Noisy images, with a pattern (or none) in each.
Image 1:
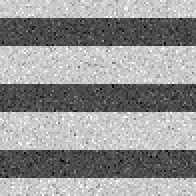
horizontal stripes
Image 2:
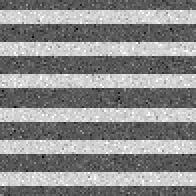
horizontal stripes
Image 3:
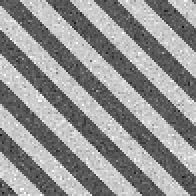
diagonal stripes
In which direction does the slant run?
top left to bottom right
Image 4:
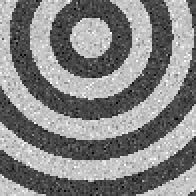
rings round one point
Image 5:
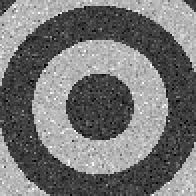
rings round one point
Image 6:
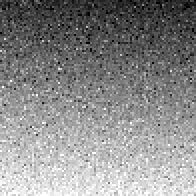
a smooth slope
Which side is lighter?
bottom
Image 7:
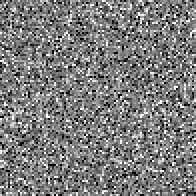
only noise
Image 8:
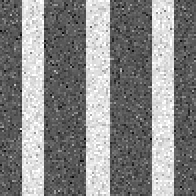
vertical stripes
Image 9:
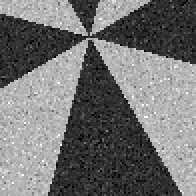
spokes from one point
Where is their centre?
top middle
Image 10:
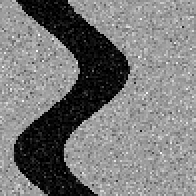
a wavy band
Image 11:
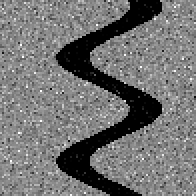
a wavy band
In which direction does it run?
top to bottom
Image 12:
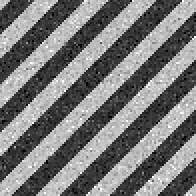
diagonal stripes
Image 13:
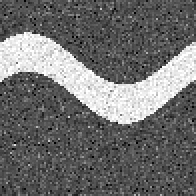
a wavy band
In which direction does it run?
left to right
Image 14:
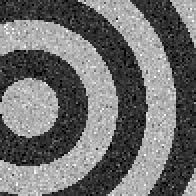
rings round one point
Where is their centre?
middle left
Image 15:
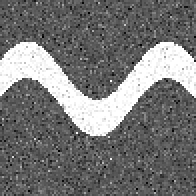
a wavy band
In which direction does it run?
left to right
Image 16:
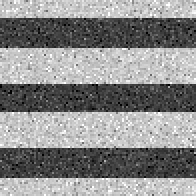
horizontal stripes
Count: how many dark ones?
3
